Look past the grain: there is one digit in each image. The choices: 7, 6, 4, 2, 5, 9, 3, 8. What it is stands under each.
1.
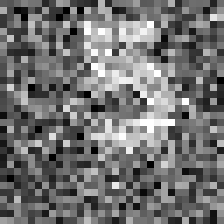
light 5
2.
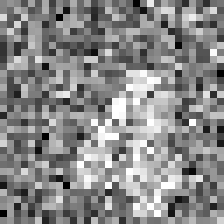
light 4
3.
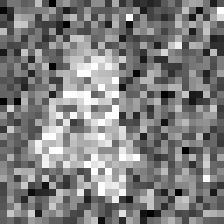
light 4
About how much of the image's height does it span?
two thirds
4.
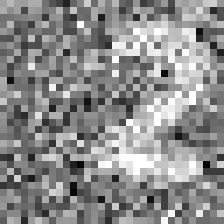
light 2
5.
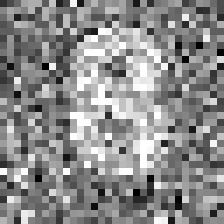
light 8
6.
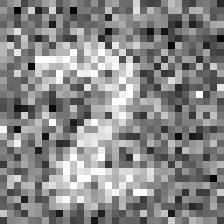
light 2
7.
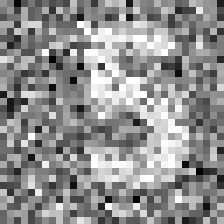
light 5
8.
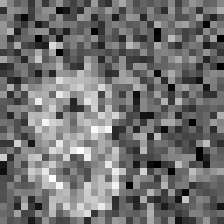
light 8
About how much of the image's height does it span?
two thirds
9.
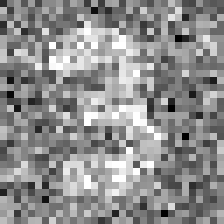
light 3
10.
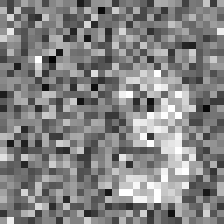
light 3
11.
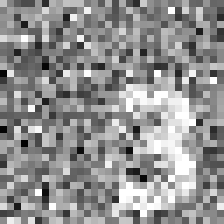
light 3
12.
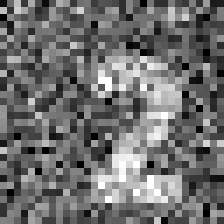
light 2
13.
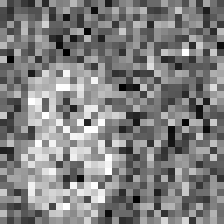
light 8
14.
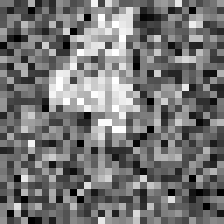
light 4
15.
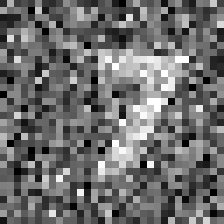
light 7
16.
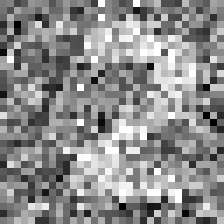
light 2
